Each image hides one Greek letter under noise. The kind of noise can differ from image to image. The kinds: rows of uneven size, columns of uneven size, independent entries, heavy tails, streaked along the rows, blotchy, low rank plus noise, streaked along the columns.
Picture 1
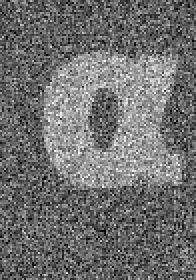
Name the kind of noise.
independent entries
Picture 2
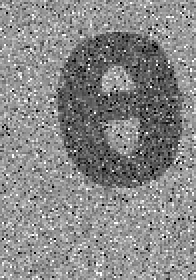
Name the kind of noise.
heavy tails
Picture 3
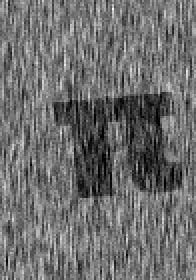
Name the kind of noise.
streaked along the columns
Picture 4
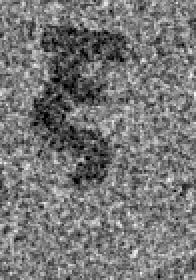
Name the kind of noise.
blotchy
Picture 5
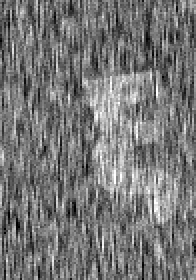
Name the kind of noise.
streaked along the columns
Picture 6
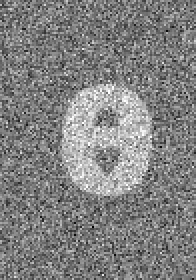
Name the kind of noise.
independent entries
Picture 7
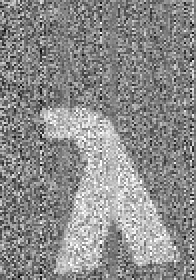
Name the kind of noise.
columns of uneven size
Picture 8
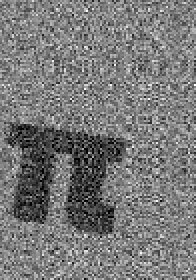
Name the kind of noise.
low rank plus noise
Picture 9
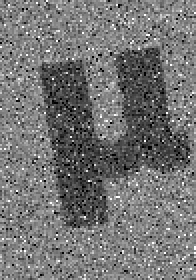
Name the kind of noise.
heavy tails
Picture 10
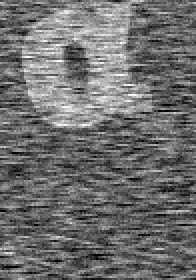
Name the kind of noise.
streaked along the rows
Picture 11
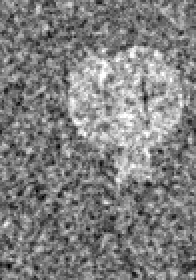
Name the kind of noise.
blotchy
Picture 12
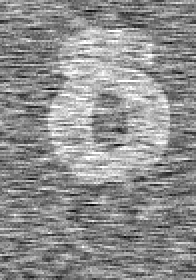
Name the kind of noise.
streaked along the rows
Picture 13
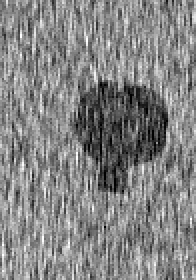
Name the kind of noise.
streaked along the columns
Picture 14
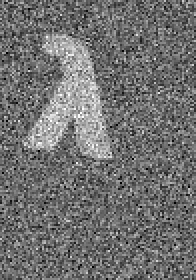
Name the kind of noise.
independent entries
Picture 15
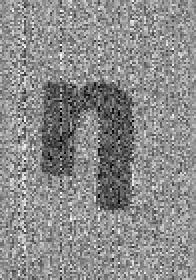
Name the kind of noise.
columns of uneven size
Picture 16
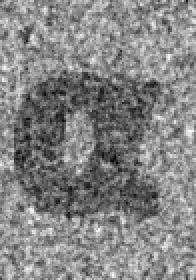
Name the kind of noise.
blotchy
